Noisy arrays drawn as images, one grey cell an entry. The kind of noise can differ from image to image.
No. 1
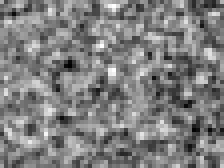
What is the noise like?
blotchy
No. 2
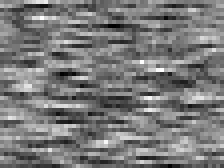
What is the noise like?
streaked along the rows
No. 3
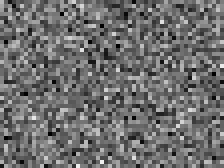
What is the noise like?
independent entries
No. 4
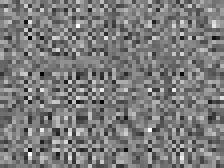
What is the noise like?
low rank plus noise
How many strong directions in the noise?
one
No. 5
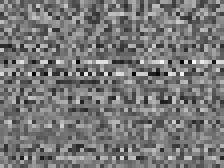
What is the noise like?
rows of uneven size
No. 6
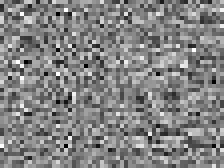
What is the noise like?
low rank plus noise
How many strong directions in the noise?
three or four
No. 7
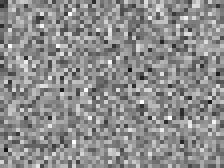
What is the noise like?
independent entries
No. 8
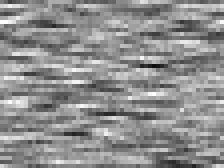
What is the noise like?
streaked along the rows
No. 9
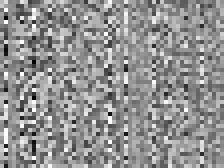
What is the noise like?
columns of uneven size
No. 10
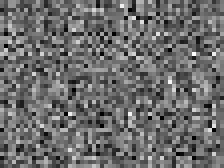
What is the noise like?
low rank plus noise
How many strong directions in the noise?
three or four
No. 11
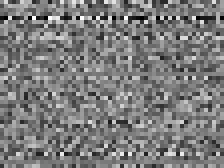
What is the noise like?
rows of uneven size
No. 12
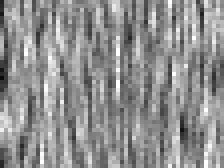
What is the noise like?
streaked along the columns
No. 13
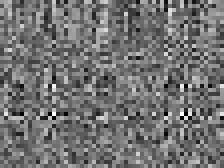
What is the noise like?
low rank plus noise
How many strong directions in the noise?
two
